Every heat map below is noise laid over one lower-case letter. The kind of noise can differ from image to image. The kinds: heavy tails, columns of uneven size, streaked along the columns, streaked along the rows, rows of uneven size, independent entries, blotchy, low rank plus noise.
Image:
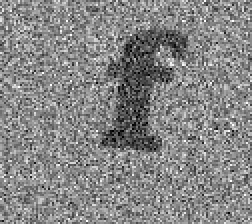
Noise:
low rank plus noise
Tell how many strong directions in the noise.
three or four
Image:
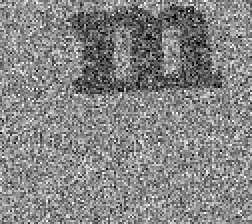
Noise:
independent entries
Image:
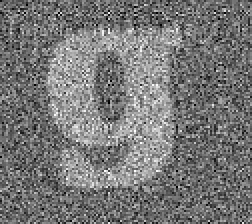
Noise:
low rank plus noise
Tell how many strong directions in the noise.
one
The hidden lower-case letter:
g
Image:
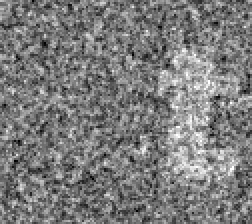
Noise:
blotchy
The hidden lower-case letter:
t
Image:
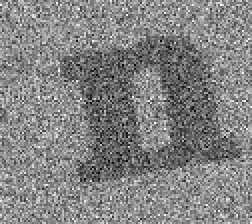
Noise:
low rank plus noise
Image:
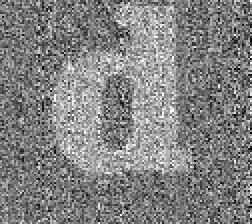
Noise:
columns of uneven size
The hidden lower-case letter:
d
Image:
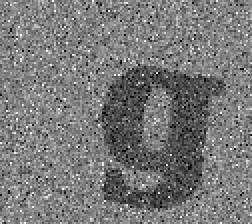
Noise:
heavy tails
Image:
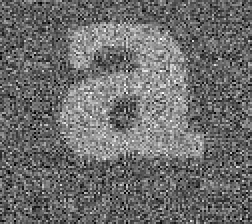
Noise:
low rank plus noise
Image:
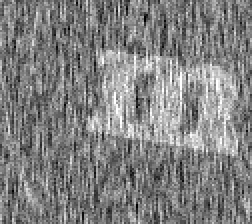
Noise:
streaked along the columns
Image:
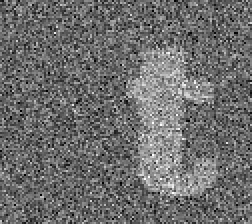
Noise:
independent entries
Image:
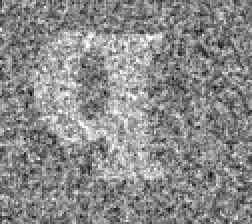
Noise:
blotchy
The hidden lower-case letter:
q
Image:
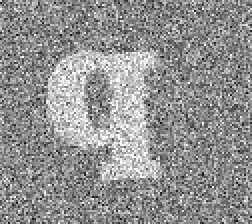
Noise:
independent entries
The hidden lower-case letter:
q
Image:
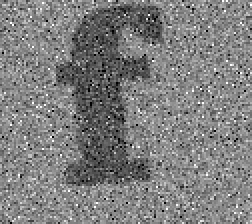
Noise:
heavy tails
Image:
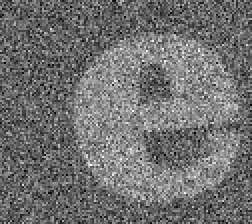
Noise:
independent entries
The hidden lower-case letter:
e
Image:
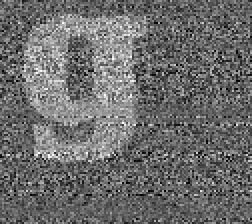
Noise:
rows of uneven size
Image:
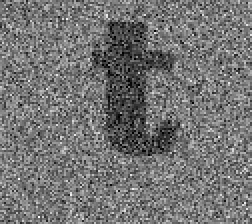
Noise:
independent entries
